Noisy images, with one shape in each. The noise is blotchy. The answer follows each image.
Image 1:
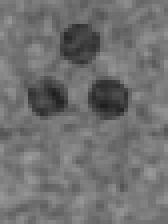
three dots
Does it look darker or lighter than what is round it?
darker
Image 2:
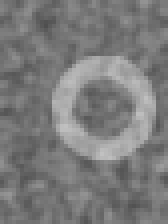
ring
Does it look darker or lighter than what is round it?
lighter
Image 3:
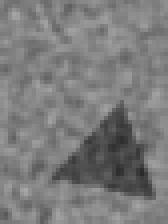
triangle
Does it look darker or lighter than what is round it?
darker
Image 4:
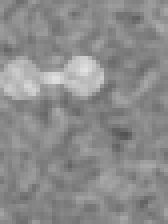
dumbbell
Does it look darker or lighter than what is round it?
lighter
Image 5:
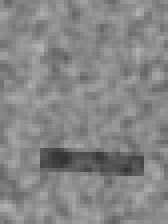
bar
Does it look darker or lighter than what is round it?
darker
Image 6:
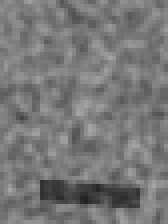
bar
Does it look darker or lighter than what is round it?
darker
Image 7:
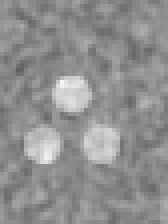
three dots
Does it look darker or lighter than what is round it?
lighter
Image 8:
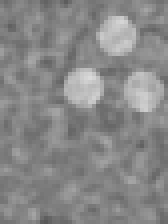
three dots
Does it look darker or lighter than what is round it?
lighter
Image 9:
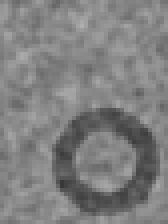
ring
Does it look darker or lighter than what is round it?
darker
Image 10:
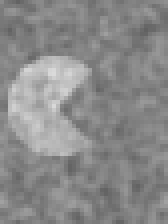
disc with a wedge cut out
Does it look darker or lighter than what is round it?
lighter
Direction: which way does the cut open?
right
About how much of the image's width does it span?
half
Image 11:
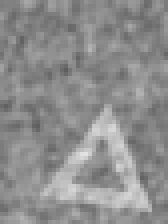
triangle frame
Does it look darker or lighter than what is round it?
lighter
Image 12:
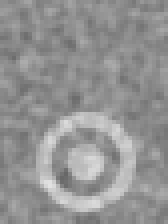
bullseye
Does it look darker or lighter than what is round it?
lighter
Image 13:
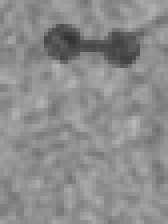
dumbbell
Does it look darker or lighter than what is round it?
darker
